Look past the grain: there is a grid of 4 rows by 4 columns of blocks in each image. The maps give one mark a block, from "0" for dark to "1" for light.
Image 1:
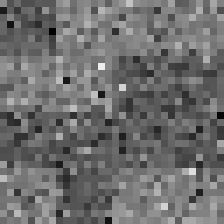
0 1 1 1
1 1 0 0
0 0 0 0
1 0 1 1
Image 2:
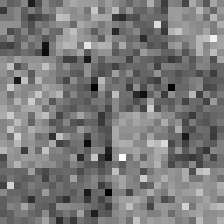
0 1 0 1
1 0 0 0
1 0 1 0
0 0 1 1
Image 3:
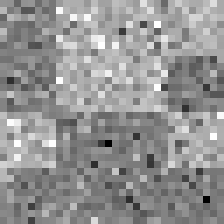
0 1 1 1
0 1 1 0
1 0 0 1
0 0 0 0
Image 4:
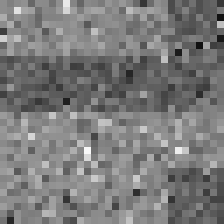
1 1 1 0
0 0 0 0
1 1 1 1
1 1 1 0
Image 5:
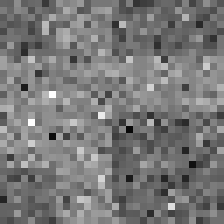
0 1 0 0
1 1 1 1
1 1 0 0
0 1 0 0
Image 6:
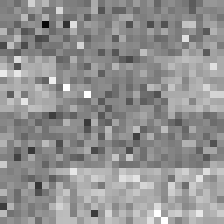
0 0 0 0
1 0 0 1
0 0 0 0
0 1 1 1
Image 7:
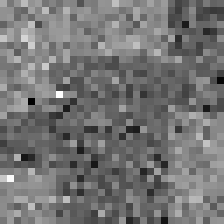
1 1 1 0
1 0 0 0
0 0 0 1
1 0 0 1
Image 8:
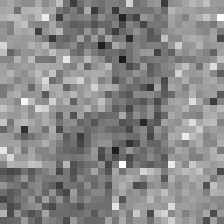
1 0 0 1
1 1 0 1
1 0 0 1
0 0 1 1
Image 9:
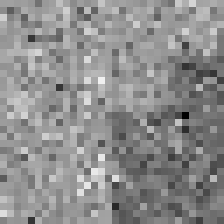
1 1 1 1
1 1 1 0
1 1 0 0
1 1 0 0
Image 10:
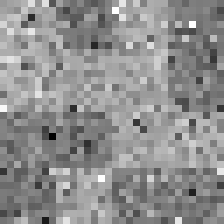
1 0 1 0
1 1 1 0
0 0 1 1
0 1 0 0
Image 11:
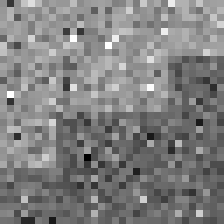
1 1 1 1
1 1 1 0
1 0 0 0
0 0 0 0
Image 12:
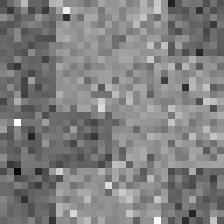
0 1 1 0
0 1 1 1
0 0 1 1
0 1 1 0
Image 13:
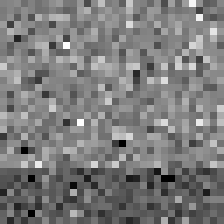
1 1 1 1
1 1 1 1
1 1 1 1
0 0 0 0
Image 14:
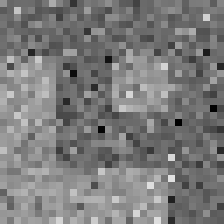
0 0 0 0
1 0 1 0
1 0 0 0
1 1 1 0
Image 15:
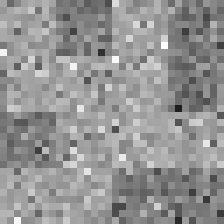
1 0 1 0
1 1 1 0
0 1 1 1
1 1 0 0
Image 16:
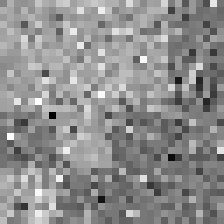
1 1 1 0
1 1 1 0
0 1 0 0
1 0 0 0
